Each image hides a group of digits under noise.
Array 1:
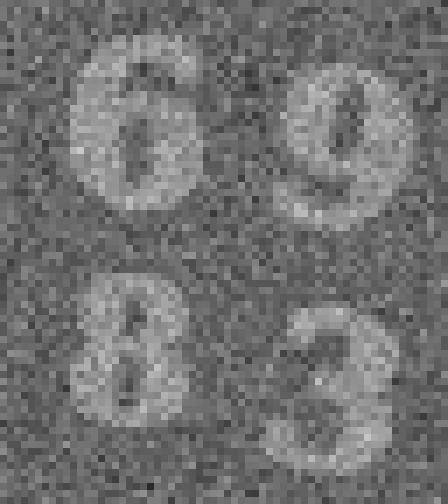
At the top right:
9
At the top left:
6
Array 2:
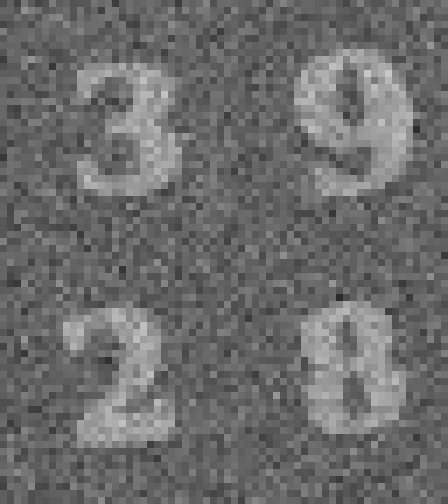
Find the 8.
bottom right
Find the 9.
top right
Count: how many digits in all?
4
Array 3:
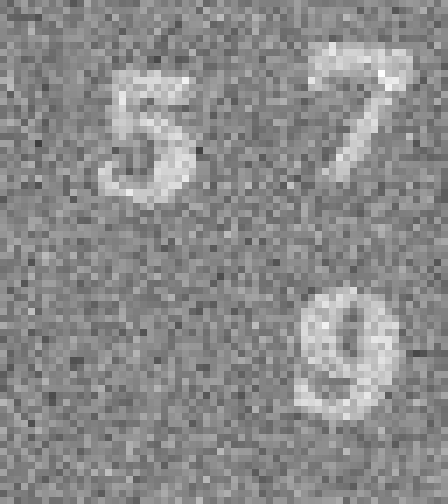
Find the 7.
top right
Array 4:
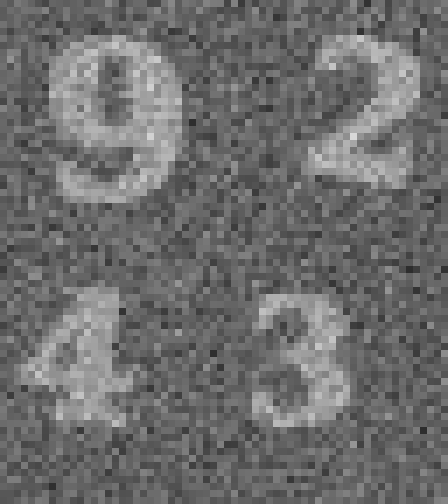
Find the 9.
top left
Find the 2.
top right
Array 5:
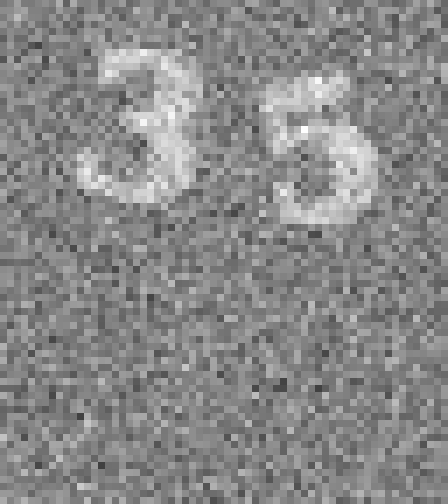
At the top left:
3
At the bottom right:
nothing
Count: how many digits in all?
2
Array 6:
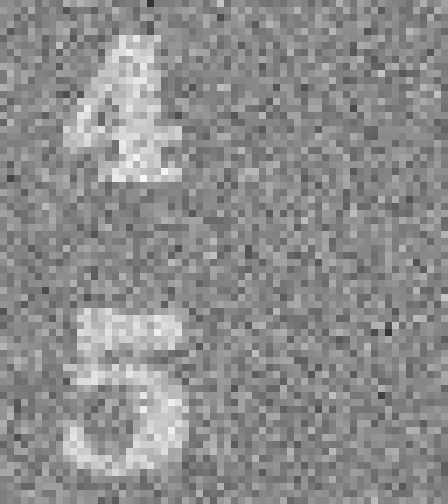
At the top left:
4
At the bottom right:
nothing
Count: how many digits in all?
2
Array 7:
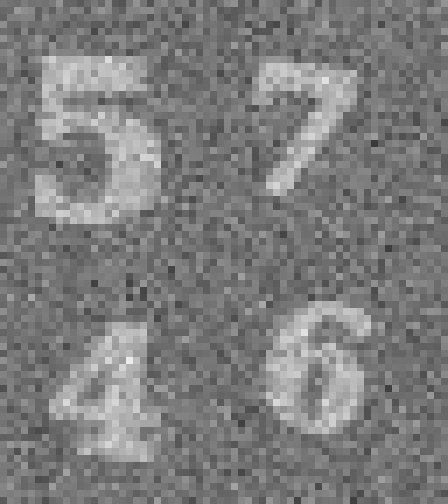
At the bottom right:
6
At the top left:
5
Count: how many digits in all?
4
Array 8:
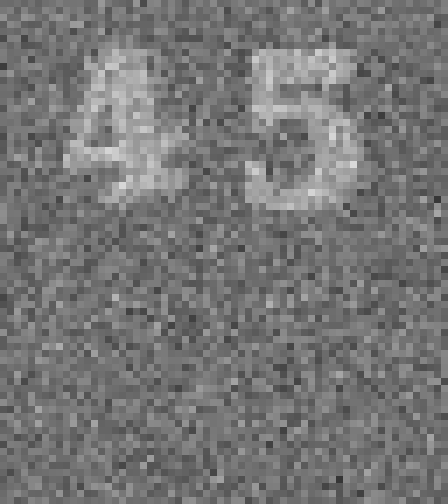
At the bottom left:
nothing
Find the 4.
top left
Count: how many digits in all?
2
